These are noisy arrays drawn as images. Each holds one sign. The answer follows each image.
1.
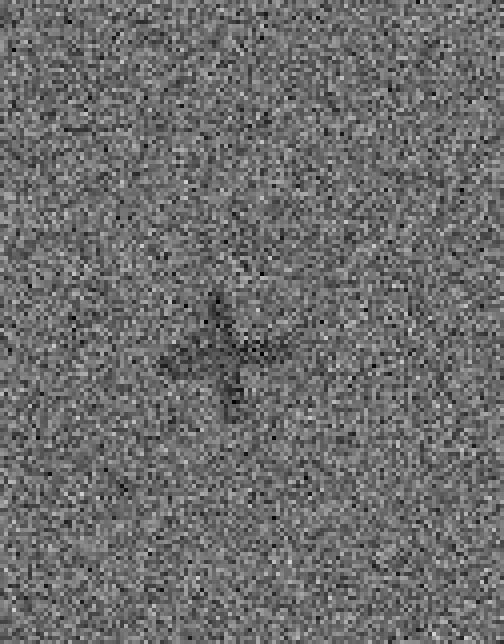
plus sign
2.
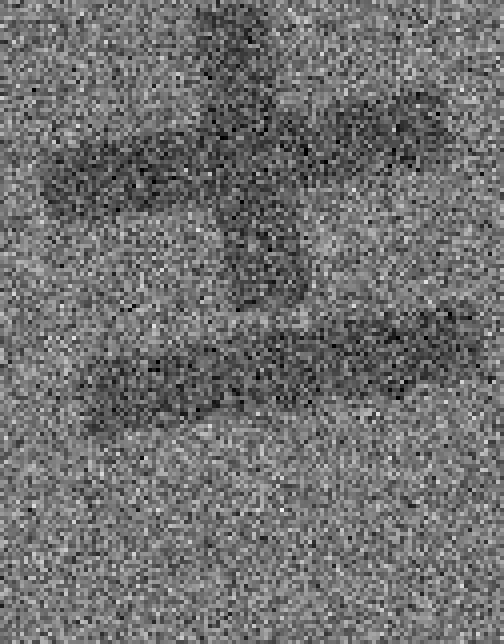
plus-minus sign
